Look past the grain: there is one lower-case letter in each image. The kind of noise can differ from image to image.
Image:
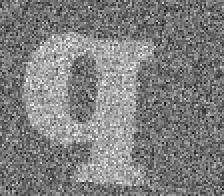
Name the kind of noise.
independent entries
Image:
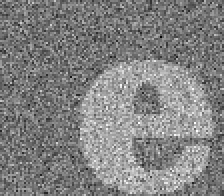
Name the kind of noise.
independent entries
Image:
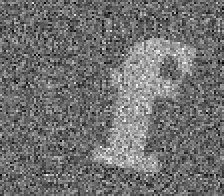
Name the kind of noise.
low rank plus noise
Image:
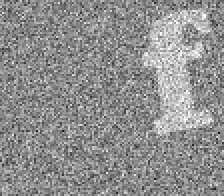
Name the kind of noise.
independent entries
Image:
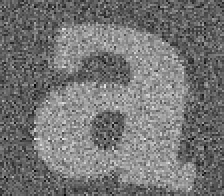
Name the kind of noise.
low rank plus noise
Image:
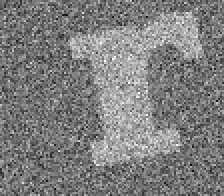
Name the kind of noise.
independent entries
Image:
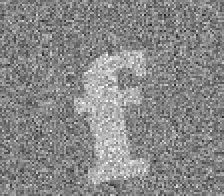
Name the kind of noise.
low rank plus noise
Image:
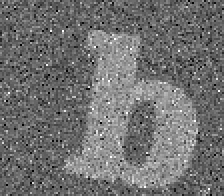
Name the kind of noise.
heavy tails
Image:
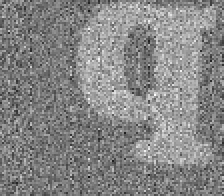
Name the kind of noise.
columns of uneven size
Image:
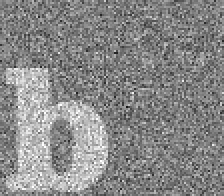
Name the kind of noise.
low rank plus noise
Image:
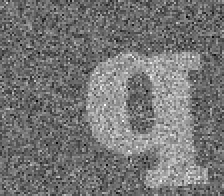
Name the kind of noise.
independent entries
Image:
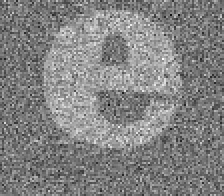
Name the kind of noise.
low rank plus noise
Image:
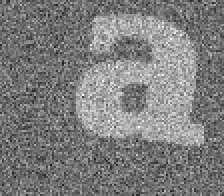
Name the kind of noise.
low rank plus noise
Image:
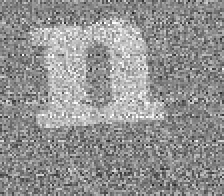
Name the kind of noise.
rows of uneven size
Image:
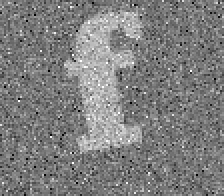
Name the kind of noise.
heavy tails
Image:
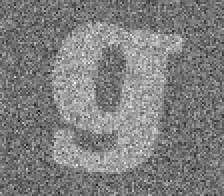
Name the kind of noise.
independent entries
